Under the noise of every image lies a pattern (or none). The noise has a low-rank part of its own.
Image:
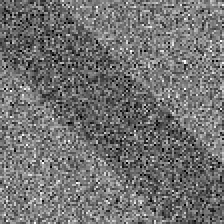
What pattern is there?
a diagonal band
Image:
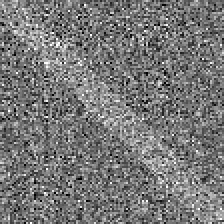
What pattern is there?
a diagonal band
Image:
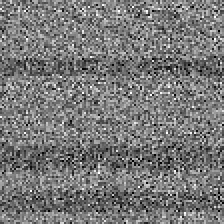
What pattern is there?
bands of rows
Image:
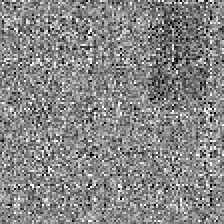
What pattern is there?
one block
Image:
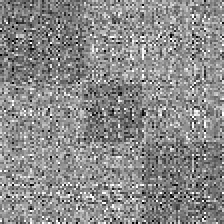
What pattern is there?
blocks along the diagonal
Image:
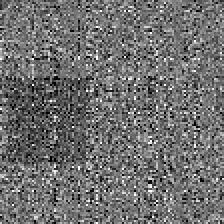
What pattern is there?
one block
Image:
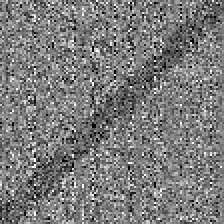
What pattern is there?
a diagonal band
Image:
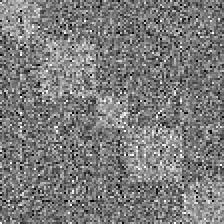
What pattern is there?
blocks along the diagonal
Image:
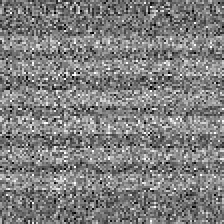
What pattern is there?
bands of rows
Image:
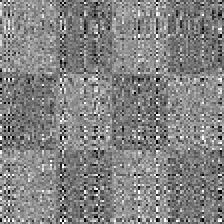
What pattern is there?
a checkerboard
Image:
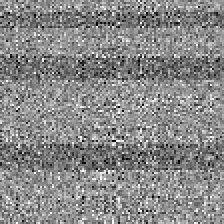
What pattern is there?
bands of rows
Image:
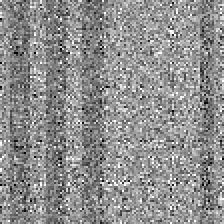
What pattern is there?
bands of columns
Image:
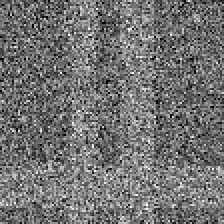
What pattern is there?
bands of rows crossing bands of columns
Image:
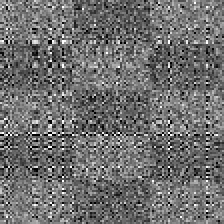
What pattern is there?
a checkerboard
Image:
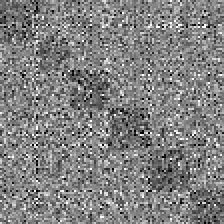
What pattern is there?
blocks along the diagonal
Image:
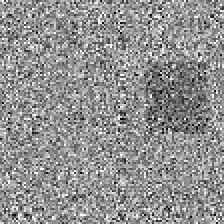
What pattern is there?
one block
